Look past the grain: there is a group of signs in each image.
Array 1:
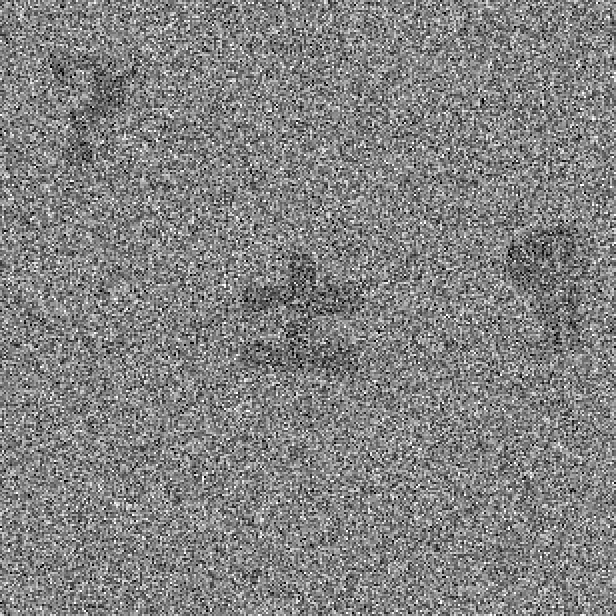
top left: question mark; centre: plus-minus sign; middle right: pilcrow
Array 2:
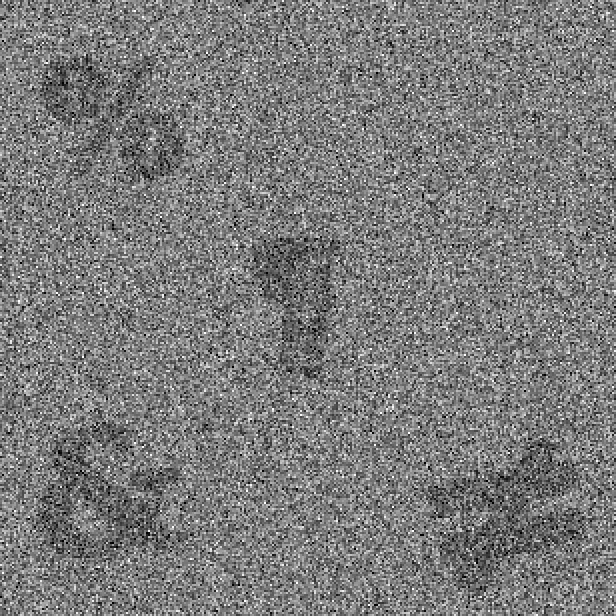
top left: percent sign; centre: pilcrow; bottom left: ampersand; bottom right: not-equal sign
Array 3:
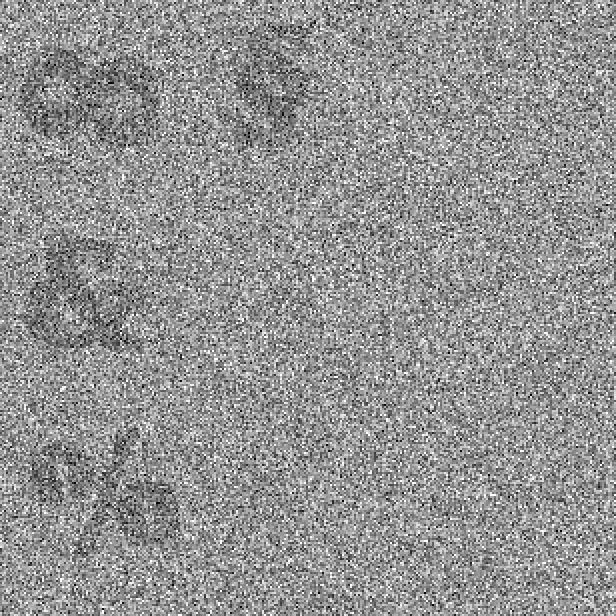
top left: infinity sign; top middle: section sign; middle left: ampersand; bottom left: percent sign
